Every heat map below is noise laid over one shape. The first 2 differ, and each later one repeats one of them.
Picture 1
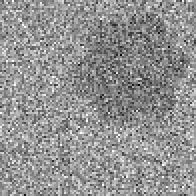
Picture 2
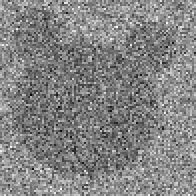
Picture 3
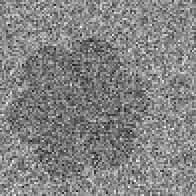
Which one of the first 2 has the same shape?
1
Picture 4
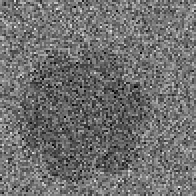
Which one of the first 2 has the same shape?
1
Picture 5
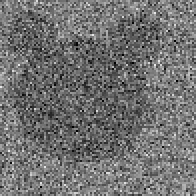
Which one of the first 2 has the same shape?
2
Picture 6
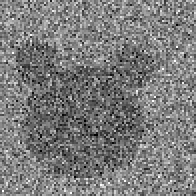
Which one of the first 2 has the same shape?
2
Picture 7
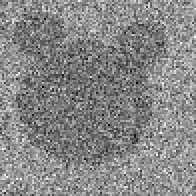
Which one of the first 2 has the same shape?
2
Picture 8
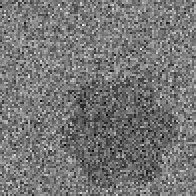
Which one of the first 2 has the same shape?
1
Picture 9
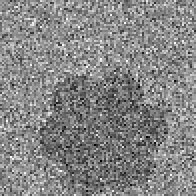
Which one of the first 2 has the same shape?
1
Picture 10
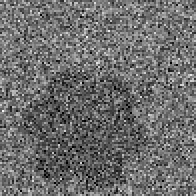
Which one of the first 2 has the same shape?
1
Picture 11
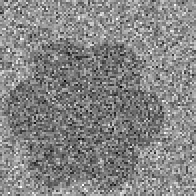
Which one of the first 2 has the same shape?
1
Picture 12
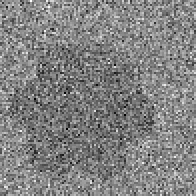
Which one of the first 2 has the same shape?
1
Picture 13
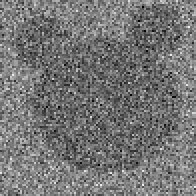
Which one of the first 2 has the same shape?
2
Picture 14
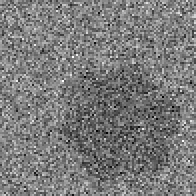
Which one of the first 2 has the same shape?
1
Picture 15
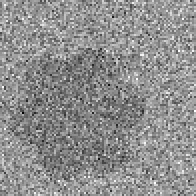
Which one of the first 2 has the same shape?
1
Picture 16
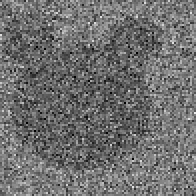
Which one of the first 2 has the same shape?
2
